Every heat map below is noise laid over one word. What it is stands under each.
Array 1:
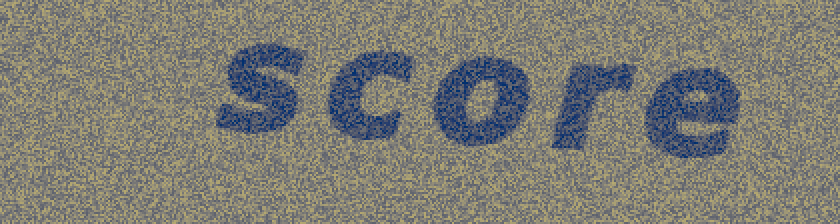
score
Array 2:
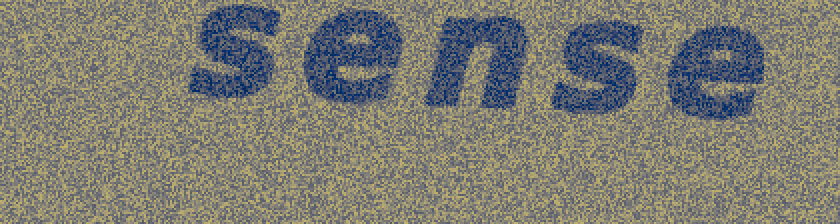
sense
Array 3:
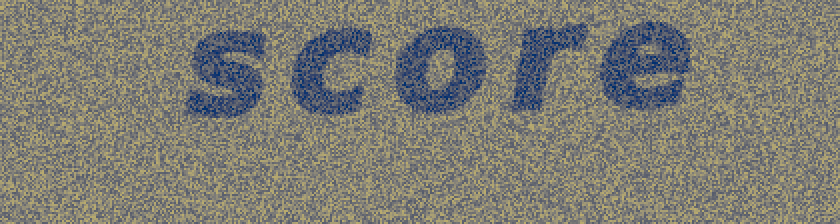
score
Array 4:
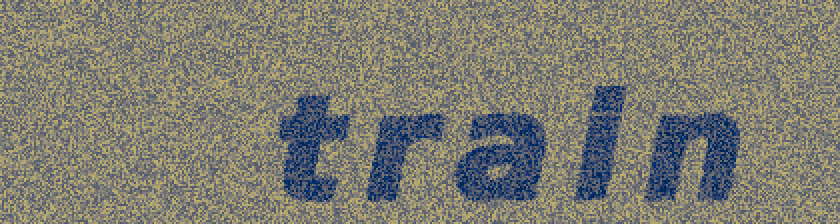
train
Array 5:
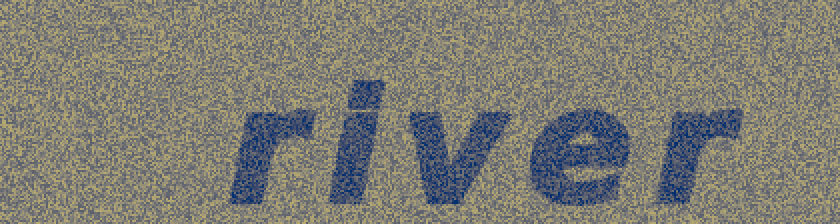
river
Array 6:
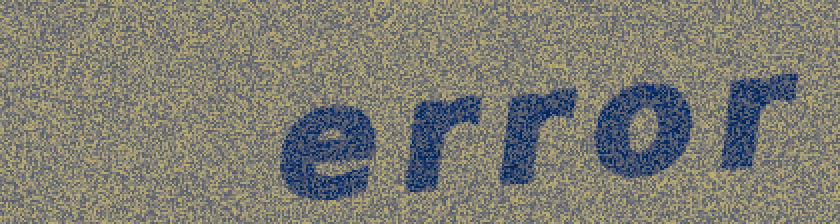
error
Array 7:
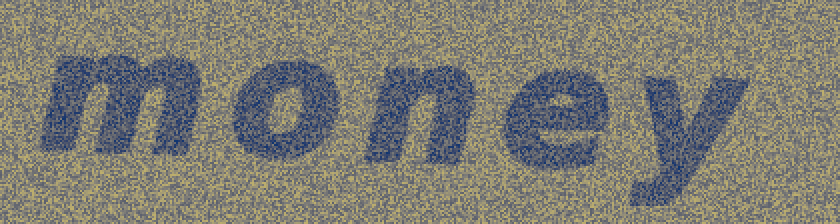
money
